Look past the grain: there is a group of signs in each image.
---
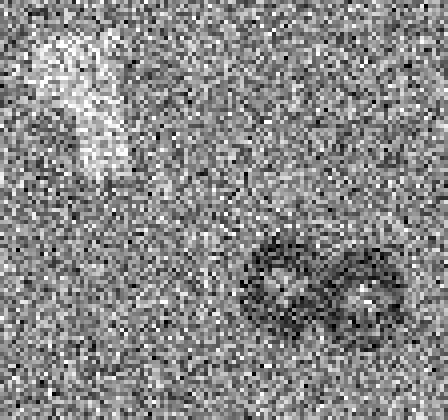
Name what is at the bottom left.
nothing
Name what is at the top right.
nothing
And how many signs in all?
2
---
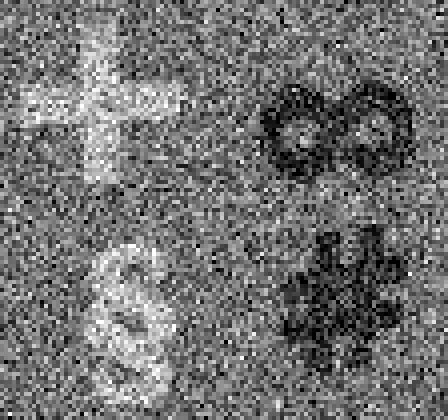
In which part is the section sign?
bottom left
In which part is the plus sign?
top left
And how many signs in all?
4
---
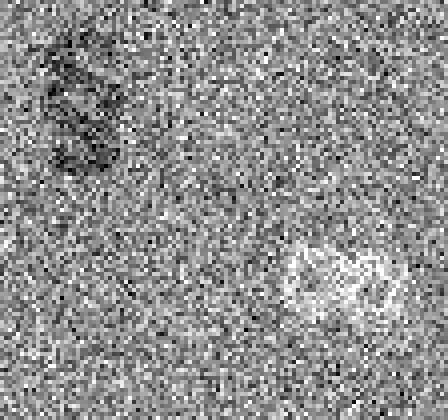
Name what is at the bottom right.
infinity sign
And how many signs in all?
2
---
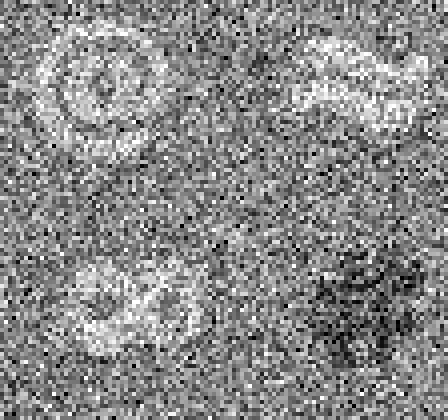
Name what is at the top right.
approximately sign
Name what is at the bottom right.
hash sign
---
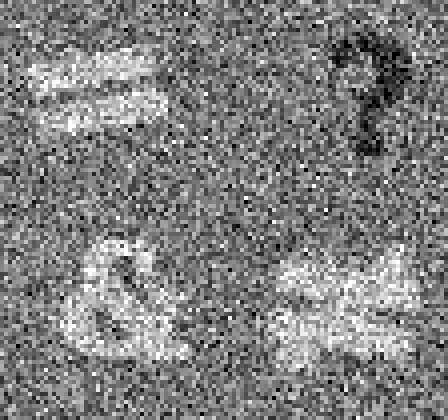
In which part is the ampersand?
bottom left
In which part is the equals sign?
top left
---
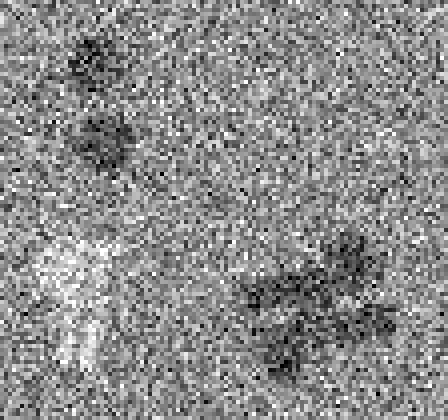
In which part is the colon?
top left
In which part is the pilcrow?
bottom left
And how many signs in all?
3
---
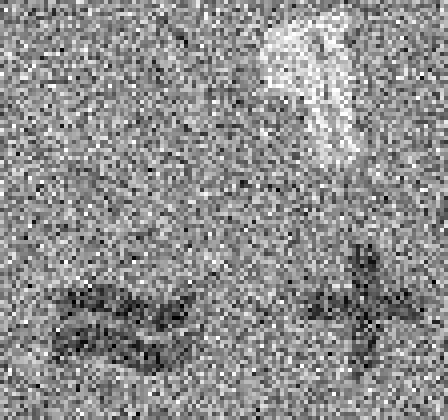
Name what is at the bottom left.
approximately sign
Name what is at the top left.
nothing
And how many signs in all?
3
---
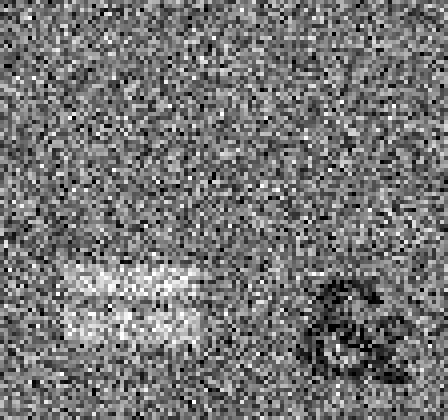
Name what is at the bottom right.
ampersand
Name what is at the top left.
nothing
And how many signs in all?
2
